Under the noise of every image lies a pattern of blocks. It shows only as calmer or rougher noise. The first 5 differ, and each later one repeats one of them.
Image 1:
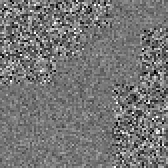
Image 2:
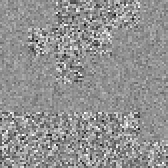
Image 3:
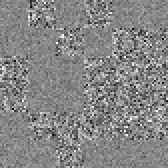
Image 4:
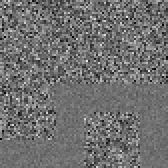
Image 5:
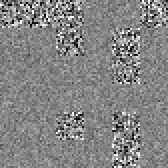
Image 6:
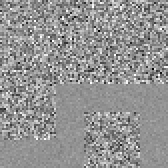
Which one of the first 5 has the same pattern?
4
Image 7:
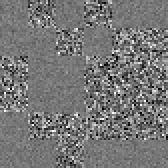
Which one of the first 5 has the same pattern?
3
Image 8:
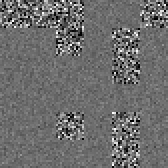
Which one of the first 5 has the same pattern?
5
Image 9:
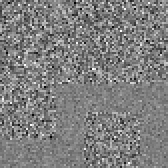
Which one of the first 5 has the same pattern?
4
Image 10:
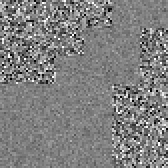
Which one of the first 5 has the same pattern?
1
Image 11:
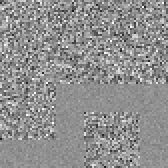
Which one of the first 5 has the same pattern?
4
